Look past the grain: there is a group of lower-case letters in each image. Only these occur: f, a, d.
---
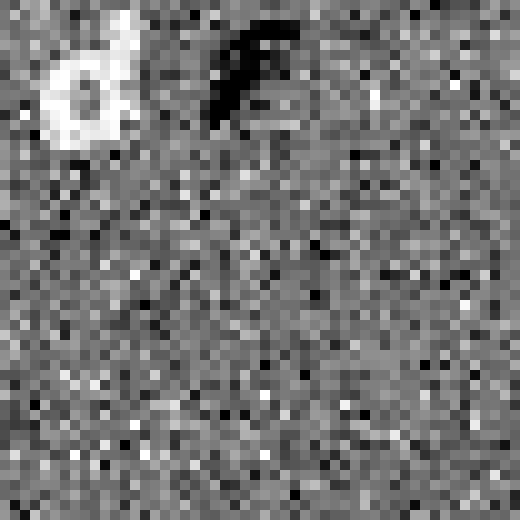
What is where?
top left: light d; top middle: dark f
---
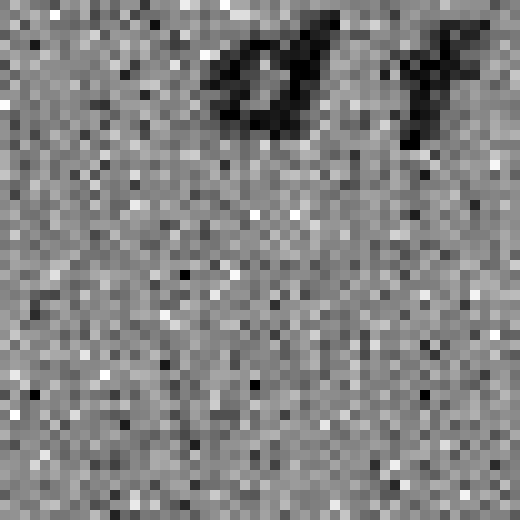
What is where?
top middle: dark d; top right: dark f
